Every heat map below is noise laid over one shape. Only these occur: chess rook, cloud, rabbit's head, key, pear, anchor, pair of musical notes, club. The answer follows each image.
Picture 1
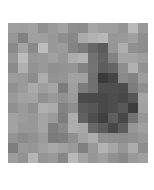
dark pear
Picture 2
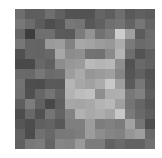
light chess rook
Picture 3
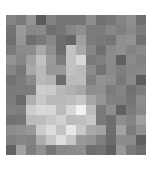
light rabbit's head
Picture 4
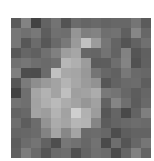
light pear
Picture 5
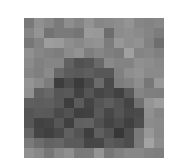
dark cloud
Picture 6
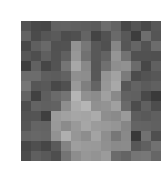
light rabbit's head
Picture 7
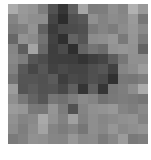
dark club
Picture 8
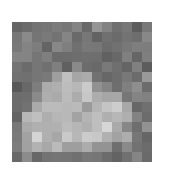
light cloud
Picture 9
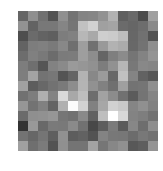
light pair of musical notes
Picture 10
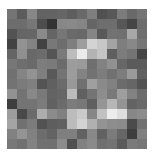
light pair of musical notes
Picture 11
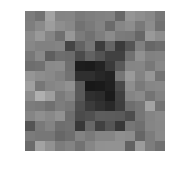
dark chess rook
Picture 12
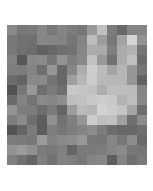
light rabbit's head
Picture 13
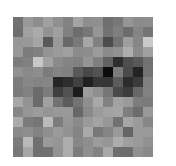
dark key
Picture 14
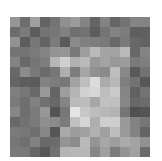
light chess rook
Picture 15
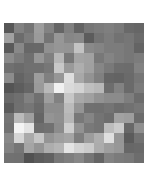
light anchor
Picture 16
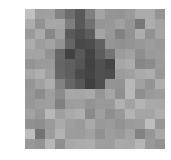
dark pear
